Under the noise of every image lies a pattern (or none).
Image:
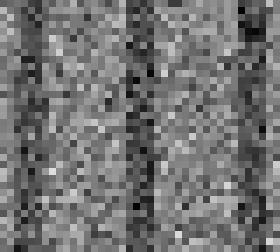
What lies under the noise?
bands of columns
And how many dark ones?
3
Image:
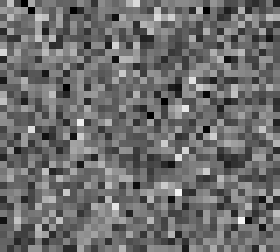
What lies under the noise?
only noise
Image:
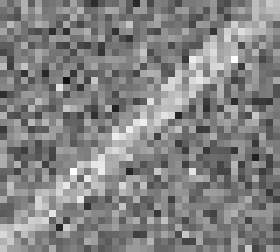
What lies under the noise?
a diagonal band
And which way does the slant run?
bottom left to top right
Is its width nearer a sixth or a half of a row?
a sixth
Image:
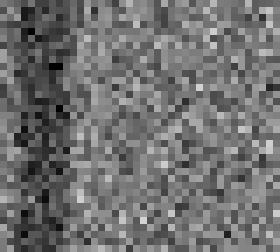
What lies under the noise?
one band of columns
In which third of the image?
left
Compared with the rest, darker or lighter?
darker
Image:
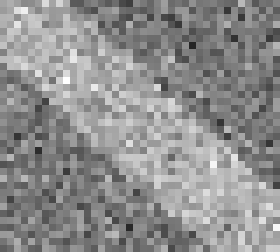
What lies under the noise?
a diagonal band
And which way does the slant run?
top left to bottom right
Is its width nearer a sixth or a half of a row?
a half
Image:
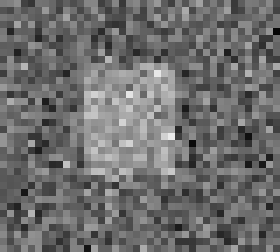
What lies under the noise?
one block
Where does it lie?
centre
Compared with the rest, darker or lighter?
lighter
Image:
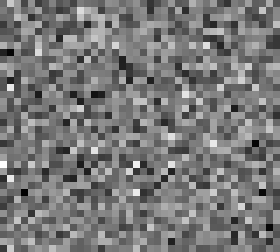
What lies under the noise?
only noise
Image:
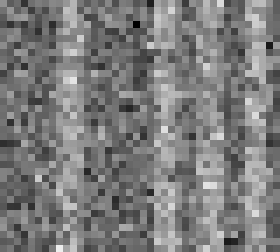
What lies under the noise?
bands of columns
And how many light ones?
4
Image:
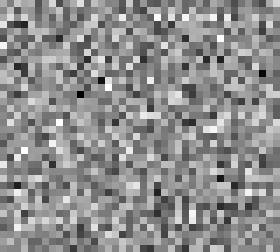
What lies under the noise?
only noise
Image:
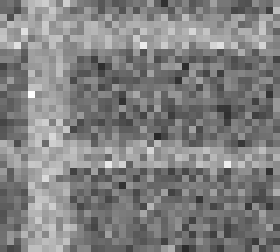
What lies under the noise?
bands of rows crossing bands of columns
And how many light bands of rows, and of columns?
2 and 1
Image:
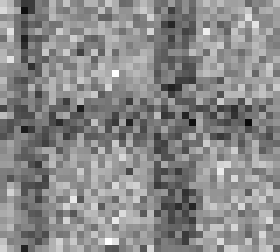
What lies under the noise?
bands of rows crossing bands of columns
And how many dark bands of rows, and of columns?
1 and 2
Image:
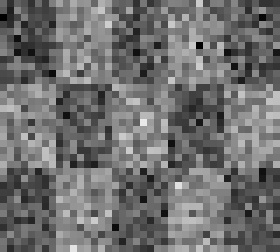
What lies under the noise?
a checkerboard
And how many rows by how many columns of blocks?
3 by 5
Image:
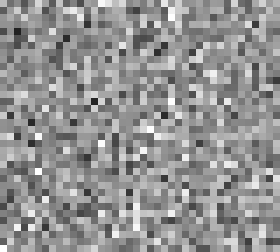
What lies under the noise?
only noise
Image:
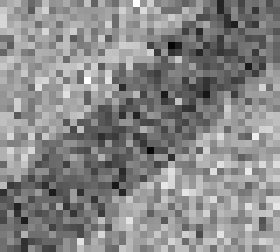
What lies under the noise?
a diagonal band
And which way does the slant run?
bottom left to top right
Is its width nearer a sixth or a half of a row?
a half
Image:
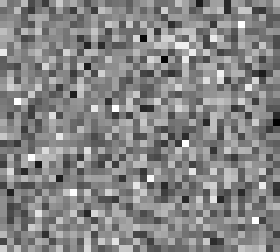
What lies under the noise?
only noise
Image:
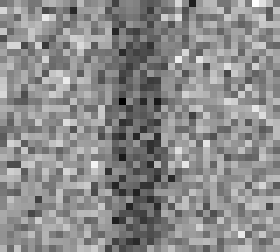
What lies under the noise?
one band of columns
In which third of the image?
middle
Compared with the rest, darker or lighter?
darker
